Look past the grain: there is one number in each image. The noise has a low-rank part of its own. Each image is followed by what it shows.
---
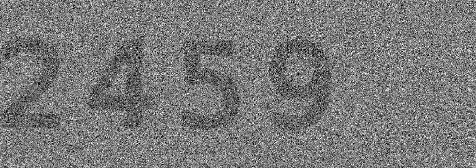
2459
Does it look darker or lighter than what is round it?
darker
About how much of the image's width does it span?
two thirds
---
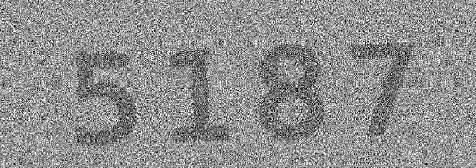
5187
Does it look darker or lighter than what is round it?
darker
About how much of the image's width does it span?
two thirds
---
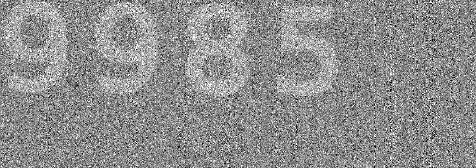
9985
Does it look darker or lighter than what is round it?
lighter
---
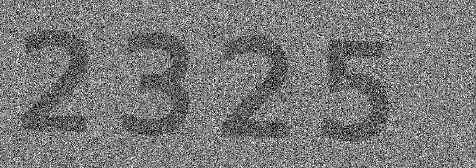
2325
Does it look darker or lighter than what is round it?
darker
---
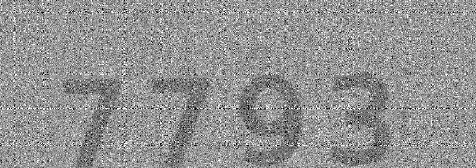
7793
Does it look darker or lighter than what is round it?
darker
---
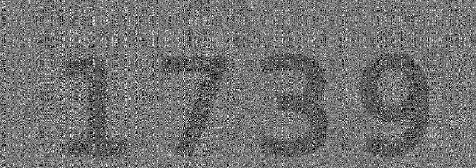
1739
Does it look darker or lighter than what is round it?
darker
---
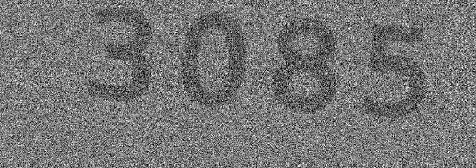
3085
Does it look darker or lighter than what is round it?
darker
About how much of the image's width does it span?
two thirds
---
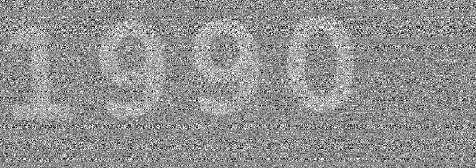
1990
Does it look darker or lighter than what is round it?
lighter
